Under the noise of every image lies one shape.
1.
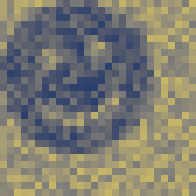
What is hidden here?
dark smiling face
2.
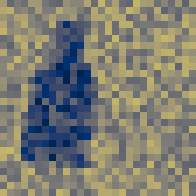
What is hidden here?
dark bottle
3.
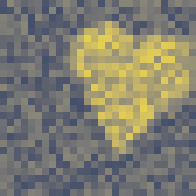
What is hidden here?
light heart
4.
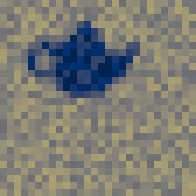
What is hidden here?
dark teapot
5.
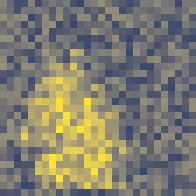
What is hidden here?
light chess knight
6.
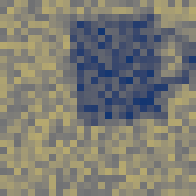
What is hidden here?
dark cup
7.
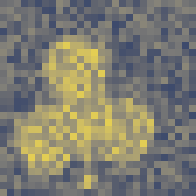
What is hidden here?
light club
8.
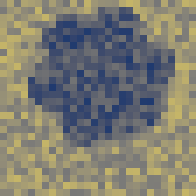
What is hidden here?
dark flower
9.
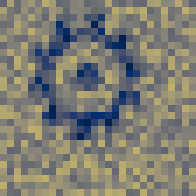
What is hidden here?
dark gear
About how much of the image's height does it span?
two thirds
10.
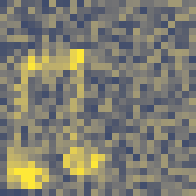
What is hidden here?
light pair of musical notes
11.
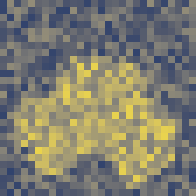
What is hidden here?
light car
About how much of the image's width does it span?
nearly all
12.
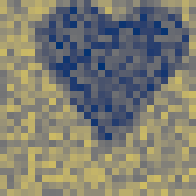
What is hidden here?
dark heart
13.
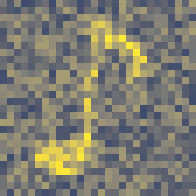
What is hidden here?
light musical note
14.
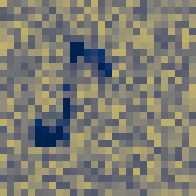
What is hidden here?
dark musical note
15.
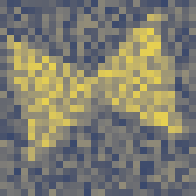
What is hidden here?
light bow tie
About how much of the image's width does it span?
nearly all
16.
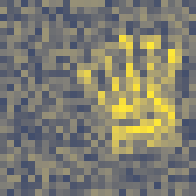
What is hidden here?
light chess queen
